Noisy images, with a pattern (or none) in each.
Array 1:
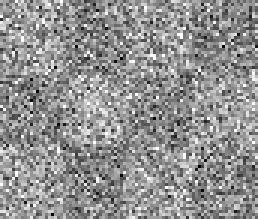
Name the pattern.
a checkerboard
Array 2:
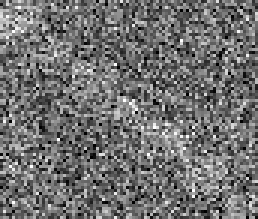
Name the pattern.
blocks along the diagonal
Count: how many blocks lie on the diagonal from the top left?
7
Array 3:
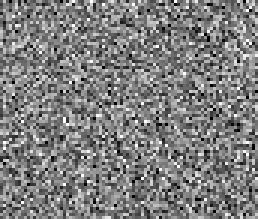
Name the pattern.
only noise
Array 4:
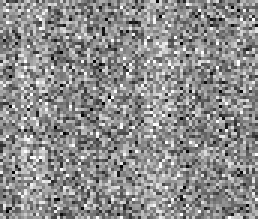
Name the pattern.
bands of columns
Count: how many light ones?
2
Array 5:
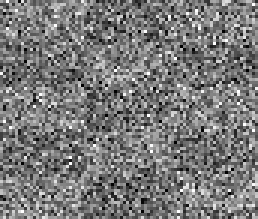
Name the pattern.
a checkerboard
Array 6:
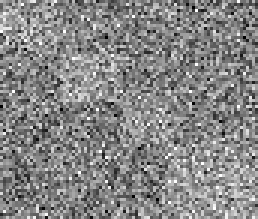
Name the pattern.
blocks along the diagonal
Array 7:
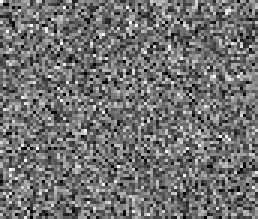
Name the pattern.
only noise
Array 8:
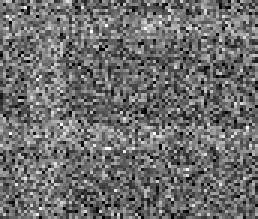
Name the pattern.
bands of rows crossing bands of columns
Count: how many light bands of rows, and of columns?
2 and 1
